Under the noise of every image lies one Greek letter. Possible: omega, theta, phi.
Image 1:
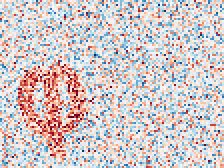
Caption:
red phi
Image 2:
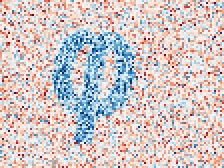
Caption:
blue phi
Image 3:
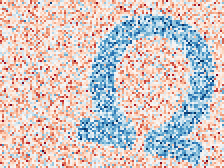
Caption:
blue omega
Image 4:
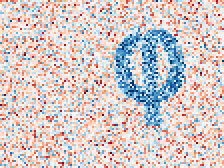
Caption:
blue phi
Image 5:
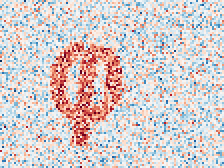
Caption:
red phi
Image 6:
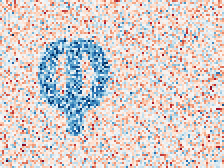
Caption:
blue phi
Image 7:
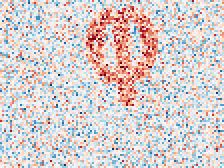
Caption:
red phi
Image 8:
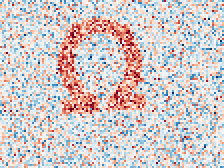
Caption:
red omega
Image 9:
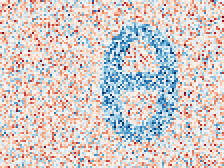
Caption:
blue theta
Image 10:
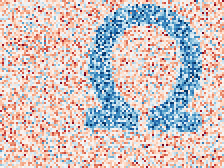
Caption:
blue omega
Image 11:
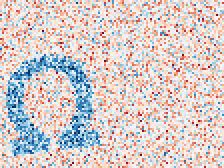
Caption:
blue omega
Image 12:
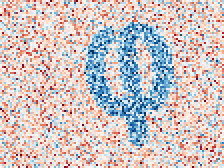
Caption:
blue phi
